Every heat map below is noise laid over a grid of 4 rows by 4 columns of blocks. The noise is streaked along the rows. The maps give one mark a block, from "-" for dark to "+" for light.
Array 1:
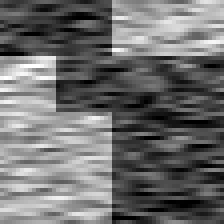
--++
+---
++--
++--
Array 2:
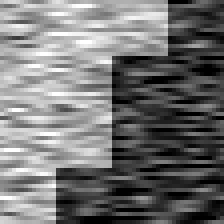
+++-
++--
++--
+---
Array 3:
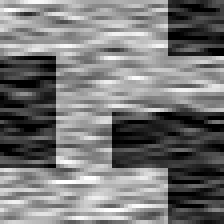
+++-
-+++
-+--
+++-
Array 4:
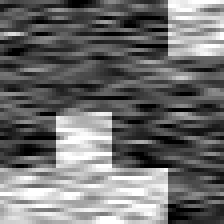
---+
----
-+--
+++-
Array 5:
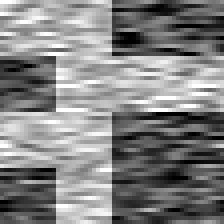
++--
-+++
++--
-+--
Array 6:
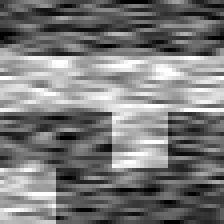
----
++++
--+-
+---
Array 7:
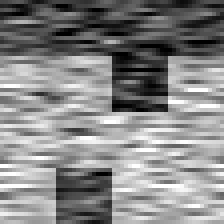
----
++-+
++++
+-++
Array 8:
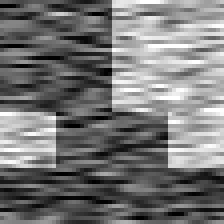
--++
--++
+--+
----
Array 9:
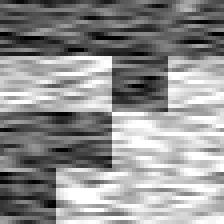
----
++-+
--++
-+++
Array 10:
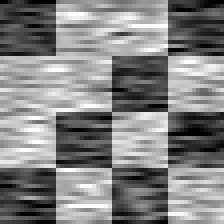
-++-
++-+
+-+-
-+-+
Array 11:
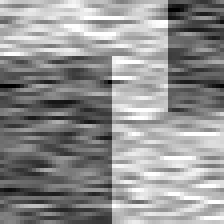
+++-
--+-
--++
--++
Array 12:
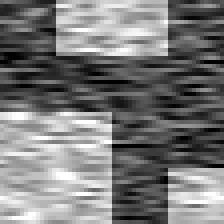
-++-
----
++--
++-+
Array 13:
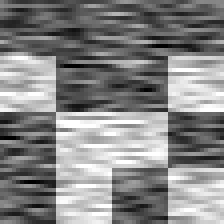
----
+--+
-++-
-+-+
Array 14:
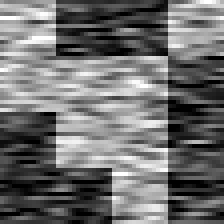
+--+
+++-
-++-
--+-
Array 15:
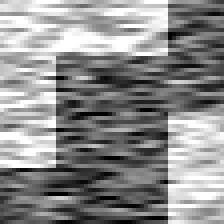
+++-
+---
+--+
---+
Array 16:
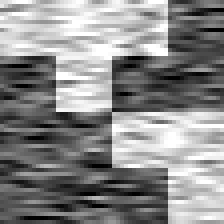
+++-
-+--
--++
---+
